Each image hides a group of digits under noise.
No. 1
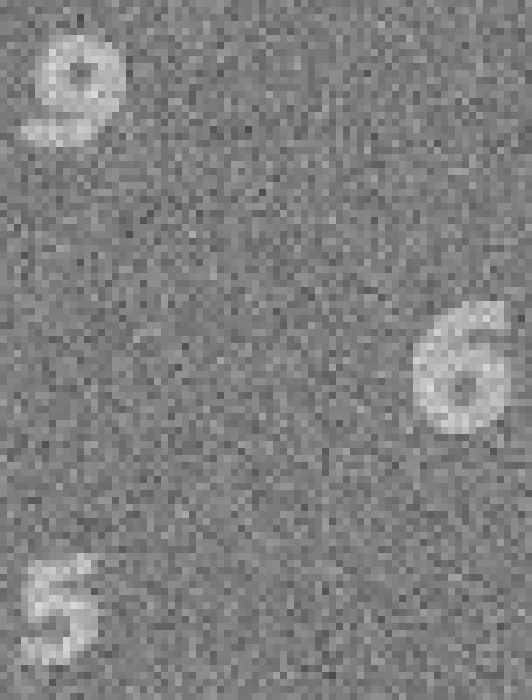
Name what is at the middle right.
6
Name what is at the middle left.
nothing
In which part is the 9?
top left
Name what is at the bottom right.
nothing
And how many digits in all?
3
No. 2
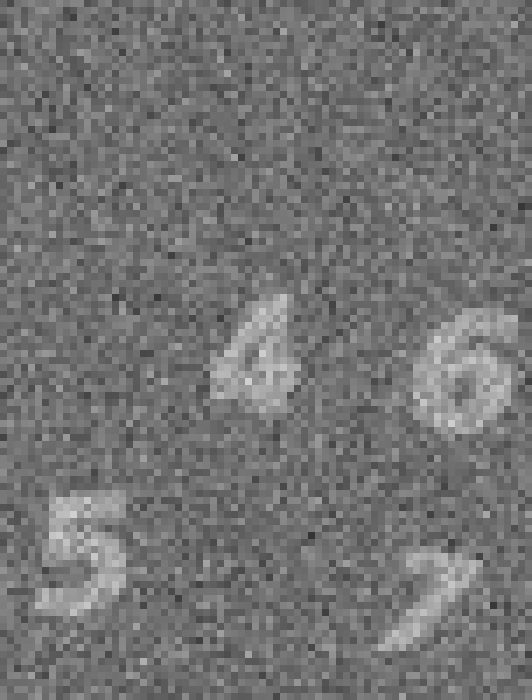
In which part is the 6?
middle right
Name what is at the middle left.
nothing
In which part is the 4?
centre
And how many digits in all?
4
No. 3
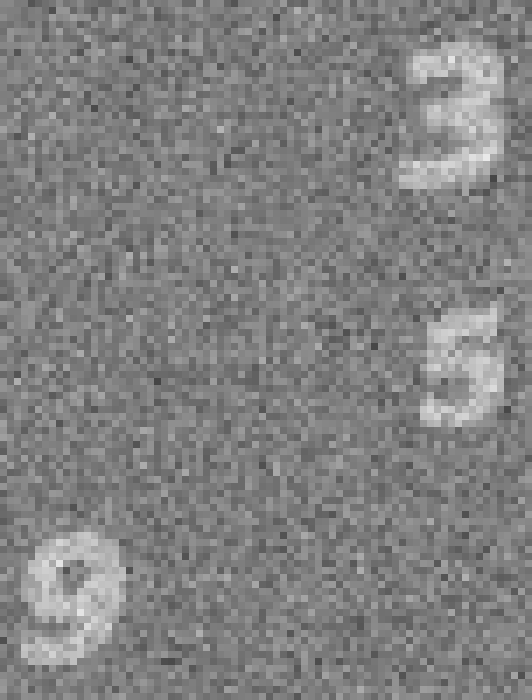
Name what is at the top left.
nothing
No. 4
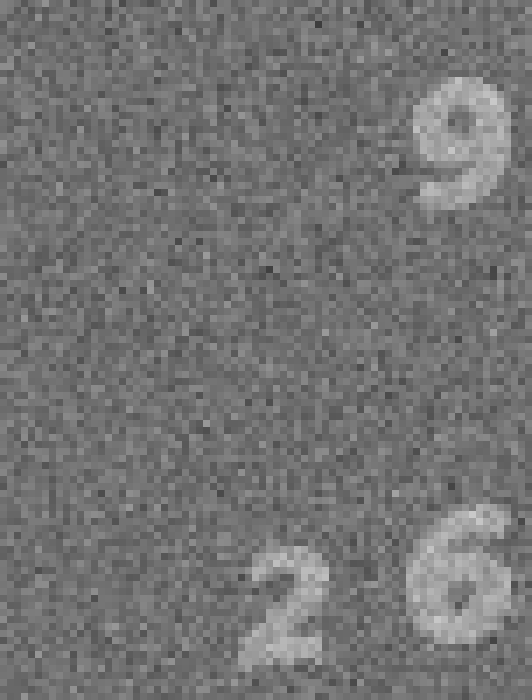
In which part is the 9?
top right
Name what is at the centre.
nothing
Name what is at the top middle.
nothing
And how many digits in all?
3
